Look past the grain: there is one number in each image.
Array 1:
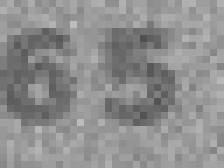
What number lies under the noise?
65
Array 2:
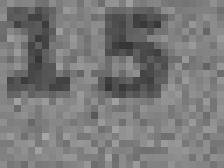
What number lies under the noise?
15
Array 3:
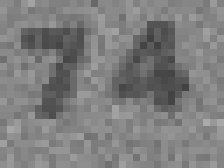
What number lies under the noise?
74
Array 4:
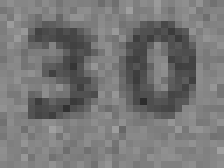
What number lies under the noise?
30
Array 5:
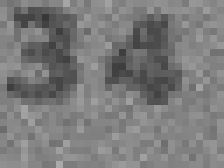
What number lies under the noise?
34
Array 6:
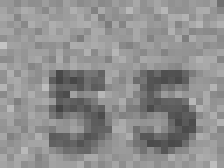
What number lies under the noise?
55
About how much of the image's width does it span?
two thirds
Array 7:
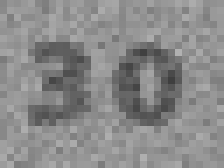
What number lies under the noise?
30
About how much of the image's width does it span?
two thirds
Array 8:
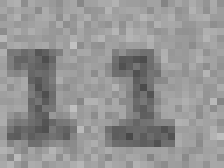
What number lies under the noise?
11
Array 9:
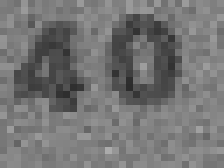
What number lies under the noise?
40
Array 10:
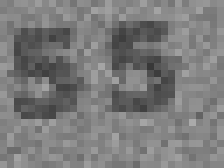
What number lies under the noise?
55
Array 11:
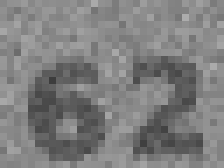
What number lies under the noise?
62
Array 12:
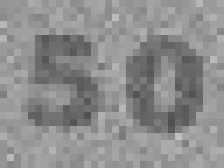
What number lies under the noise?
50
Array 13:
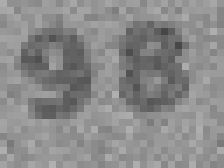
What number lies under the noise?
98
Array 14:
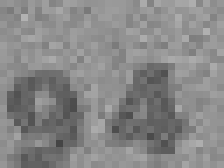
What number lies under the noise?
94
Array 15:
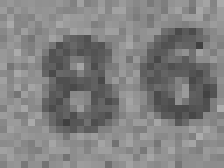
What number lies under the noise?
86
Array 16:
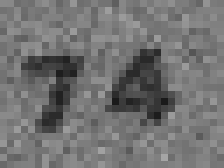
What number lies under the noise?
74
